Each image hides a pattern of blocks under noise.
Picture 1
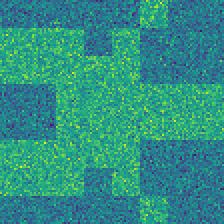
top and bottom mirror each other
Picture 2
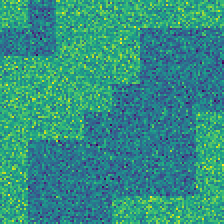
mirrored about the diagonal from the top left
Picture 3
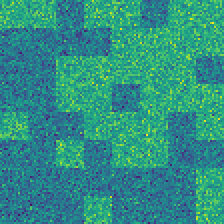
mirrored about the diagonal from the bottom left
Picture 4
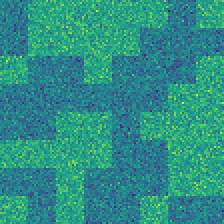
mirrored about the diagonal from the bottom left
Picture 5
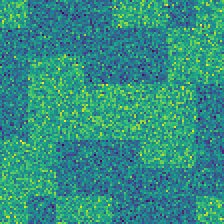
the same after a half turn
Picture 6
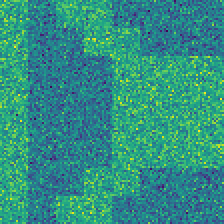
top and bottom mirror each other
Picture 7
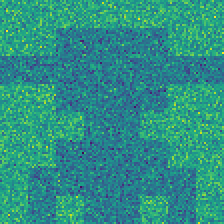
left and right mirror each other
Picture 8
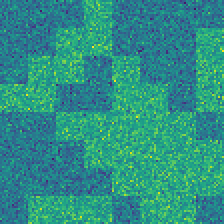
mirrored about the diagonal from the top left
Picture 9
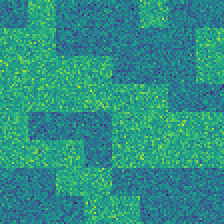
no symmetry
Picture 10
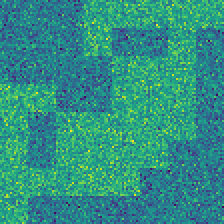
mirrored about the diagonal from the top left
